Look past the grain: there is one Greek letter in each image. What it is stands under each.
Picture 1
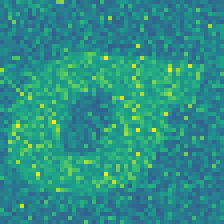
sigma
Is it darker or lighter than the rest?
lighter
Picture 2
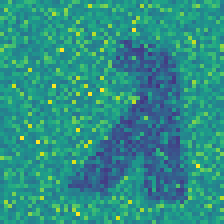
lambda
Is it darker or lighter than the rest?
darker
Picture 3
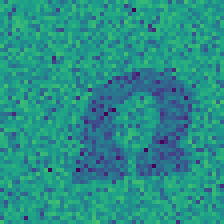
omega
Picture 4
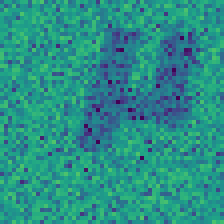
mu
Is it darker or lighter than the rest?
darker
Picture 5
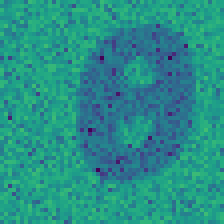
theta
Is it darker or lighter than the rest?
darker
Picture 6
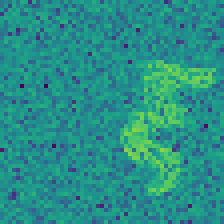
xi
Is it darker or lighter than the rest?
lighter
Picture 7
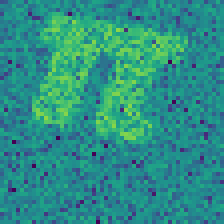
pi
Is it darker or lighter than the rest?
lighter
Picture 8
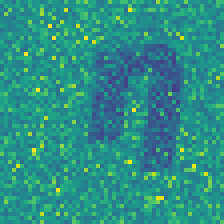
eta
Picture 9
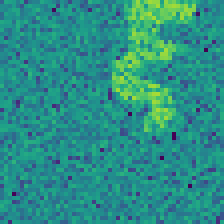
xi
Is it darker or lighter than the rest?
lighter
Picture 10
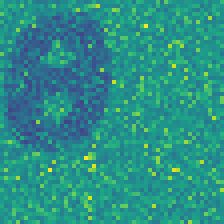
theta
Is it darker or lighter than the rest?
darker
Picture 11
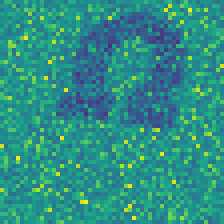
omega
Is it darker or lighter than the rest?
darker
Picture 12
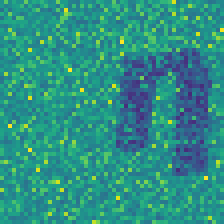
eta
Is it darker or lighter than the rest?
darker
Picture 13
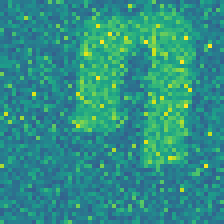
eta
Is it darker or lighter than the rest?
lighter
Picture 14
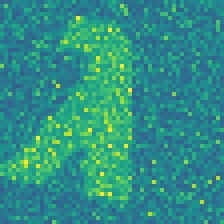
lambda
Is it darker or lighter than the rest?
lighter
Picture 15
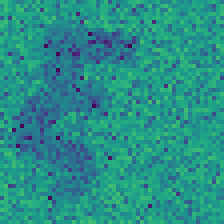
xi
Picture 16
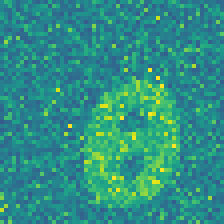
theta
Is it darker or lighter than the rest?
lighter
